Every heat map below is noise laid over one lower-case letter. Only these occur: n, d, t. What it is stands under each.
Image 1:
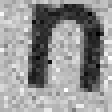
dark n
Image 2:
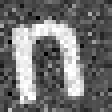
light n
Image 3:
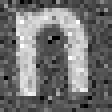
light n
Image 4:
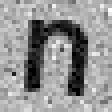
dark n
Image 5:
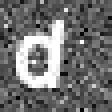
light d
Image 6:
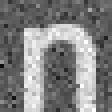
light n
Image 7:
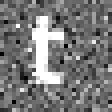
light t
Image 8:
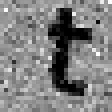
dark t
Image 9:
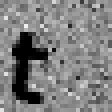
dark t
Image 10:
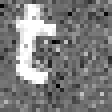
light t
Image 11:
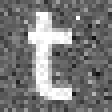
light t
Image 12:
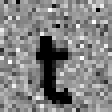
dark t
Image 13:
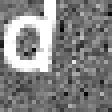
light d
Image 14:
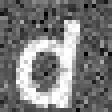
light d
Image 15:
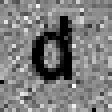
dark d
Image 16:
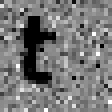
dark t
